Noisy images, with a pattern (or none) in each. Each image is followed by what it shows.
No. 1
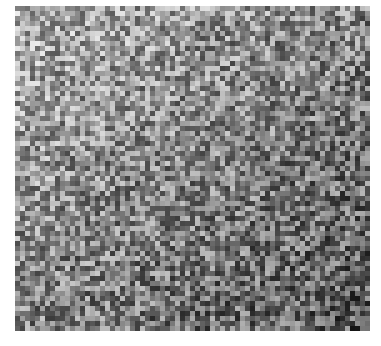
a smooth slope
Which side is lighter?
top left
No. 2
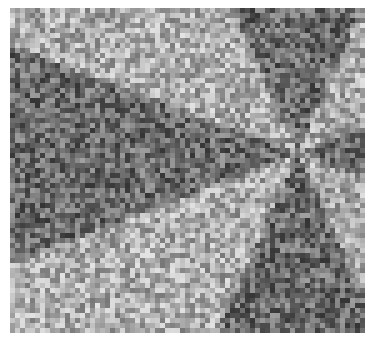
spokes from one point
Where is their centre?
middle right
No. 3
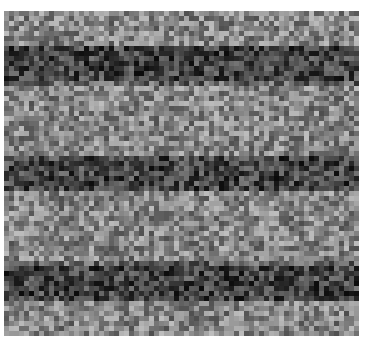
horizontal stripes
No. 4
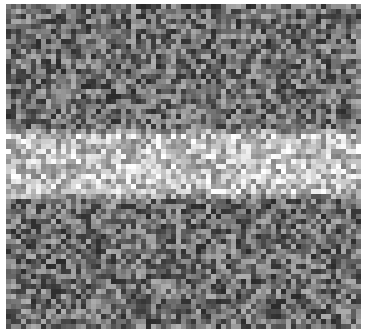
one horizontal stripe
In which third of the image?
middle
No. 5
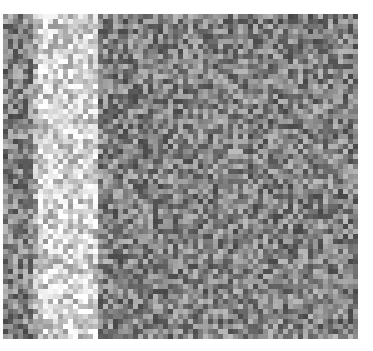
one vertical stripe
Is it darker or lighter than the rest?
lighter
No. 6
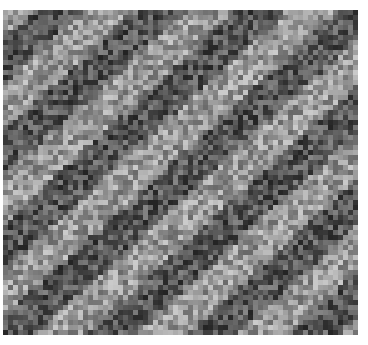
diagonal stripes
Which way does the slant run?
bottom left to top right
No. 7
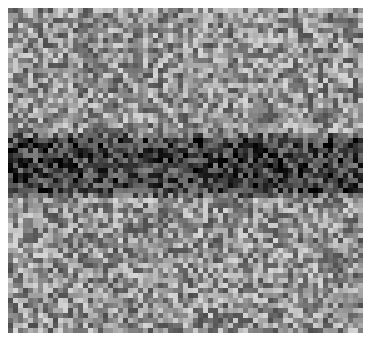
one horizontal stripe
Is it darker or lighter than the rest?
darker
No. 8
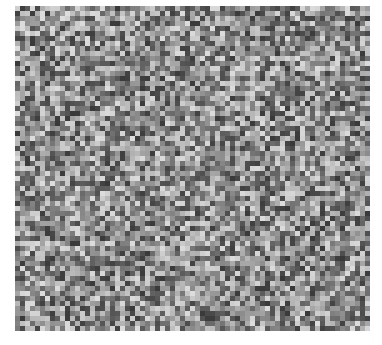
only noise
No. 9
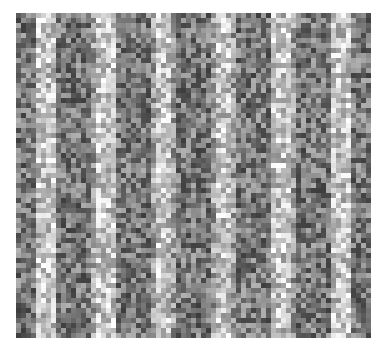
vertical stripes
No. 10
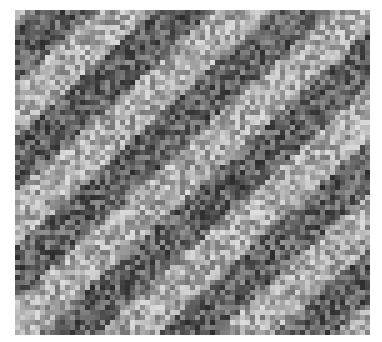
diagonal stripes
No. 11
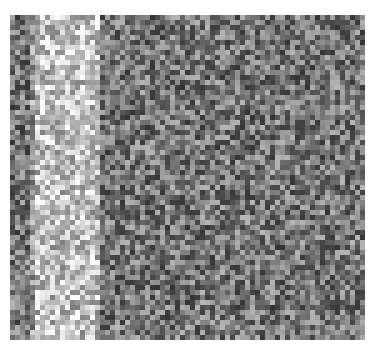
one vertical stripe
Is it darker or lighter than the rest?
lighter
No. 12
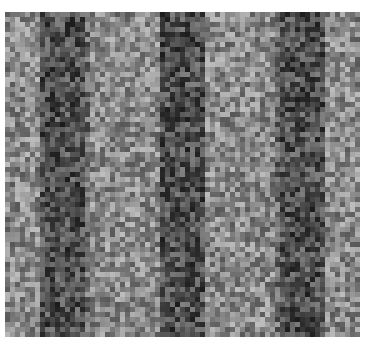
vertical stripes
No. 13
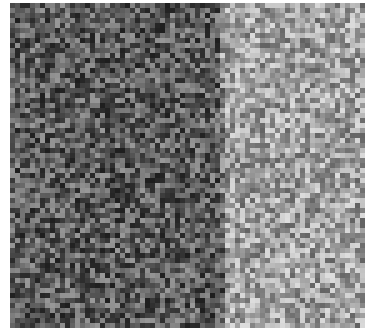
a sharp edge
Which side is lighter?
right
